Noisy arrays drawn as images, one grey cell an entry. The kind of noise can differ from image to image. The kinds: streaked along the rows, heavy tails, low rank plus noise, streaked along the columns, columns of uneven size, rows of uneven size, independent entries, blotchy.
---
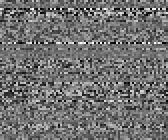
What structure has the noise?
rows of uneven size
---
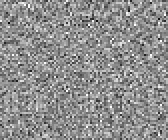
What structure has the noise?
low rank plus noise
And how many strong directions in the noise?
five to eight
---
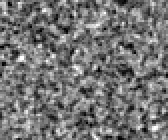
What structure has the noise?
blotchy
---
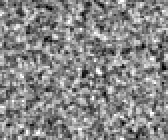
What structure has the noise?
blotchy
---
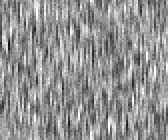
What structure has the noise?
streaked along the columns
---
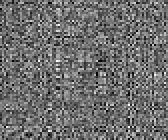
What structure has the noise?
low rank plus noise
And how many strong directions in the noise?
three or four
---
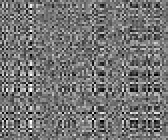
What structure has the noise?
low rank plus noise
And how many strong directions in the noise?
one
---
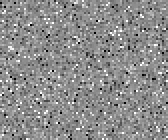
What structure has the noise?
heavy tails
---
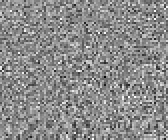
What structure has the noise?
low rank plus noise
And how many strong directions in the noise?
five to eight
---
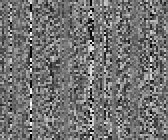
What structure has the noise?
columns of uneven size
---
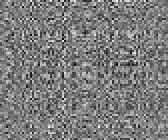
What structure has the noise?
low rank plus noise
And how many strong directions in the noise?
three or four
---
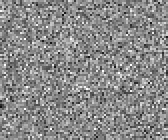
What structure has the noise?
independent entries
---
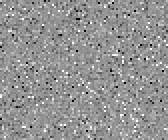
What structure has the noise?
heavy tails
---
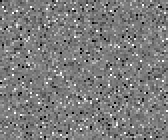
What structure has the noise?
heavy tails
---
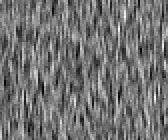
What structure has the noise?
streaked along the columns
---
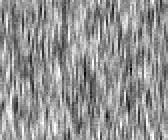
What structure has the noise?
streaked along the columns
